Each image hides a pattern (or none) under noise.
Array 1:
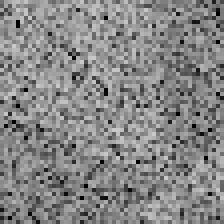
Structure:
spokes from one point
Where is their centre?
bottom right
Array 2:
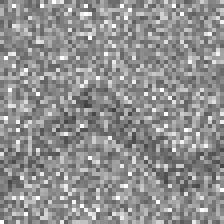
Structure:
a wavy band
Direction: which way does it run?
left to right
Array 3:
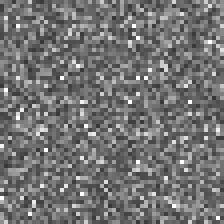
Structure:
only noise
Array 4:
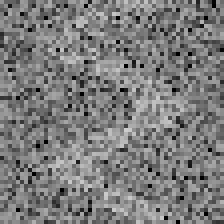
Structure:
a wavy band
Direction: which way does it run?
top to bottom
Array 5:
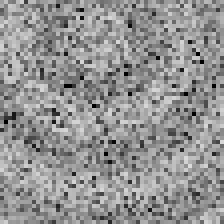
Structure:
rings round one point
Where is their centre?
top middle
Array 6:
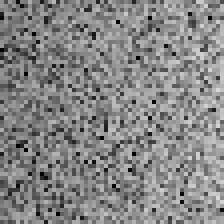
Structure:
a smooth slope
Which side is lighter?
right
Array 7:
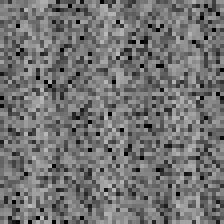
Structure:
vertical stripes
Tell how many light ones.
3
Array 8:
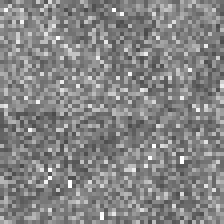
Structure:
spokes from one point
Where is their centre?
middle right
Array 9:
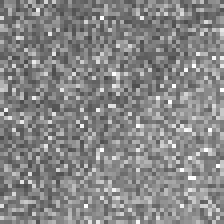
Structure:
a sharp edge
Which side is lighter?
bottom right
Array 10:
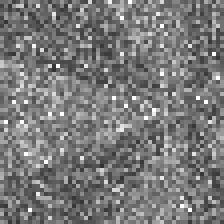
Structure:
spokes from one point
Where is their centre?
middle right
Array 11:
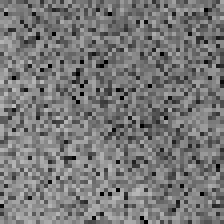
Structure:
a sharp edge
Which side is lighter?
bottom left
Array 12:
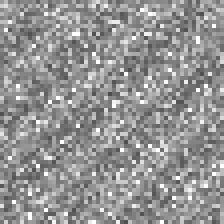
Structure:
diagonal stripes
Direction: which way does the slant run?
bottom left to top right
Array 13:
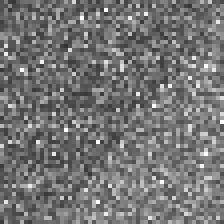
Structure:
a sharp edge
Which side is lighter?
bottom right
